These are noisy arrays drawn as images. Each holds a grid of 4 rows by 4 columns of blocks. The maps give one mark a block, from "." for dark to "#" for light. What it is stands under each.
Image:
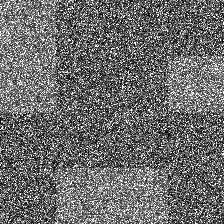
# . . .
# . . #
. . . .
. # # .
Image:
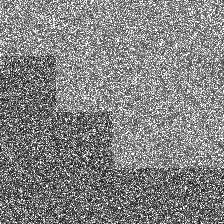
# # # #
. # # #
. . # #
. . . .
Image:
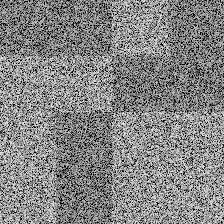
. . # .
# # . .
# . # #
# . # #
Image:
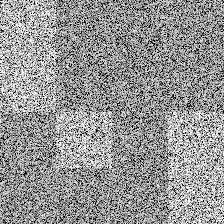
# . . .
# . . .
. # . #
. . . #
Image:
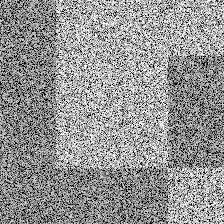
. # # #
. # # .
. # # .
. . . #
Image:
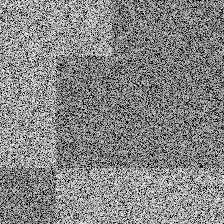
# # . .
# . . .
# . . .
. # # #
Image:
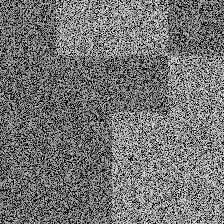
. # # .
. . . #
. . # #
. . # #
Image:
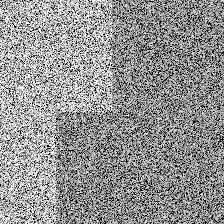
# # . .
# # . .
# . . .
# . . .
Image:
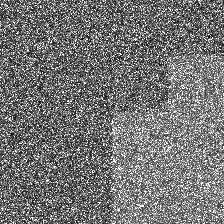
. . . .
. . . #
. . # #
. . # #
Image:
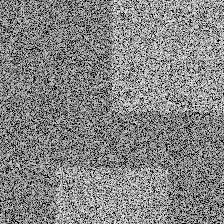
. . # #
. . # #
. . . .
. # # .
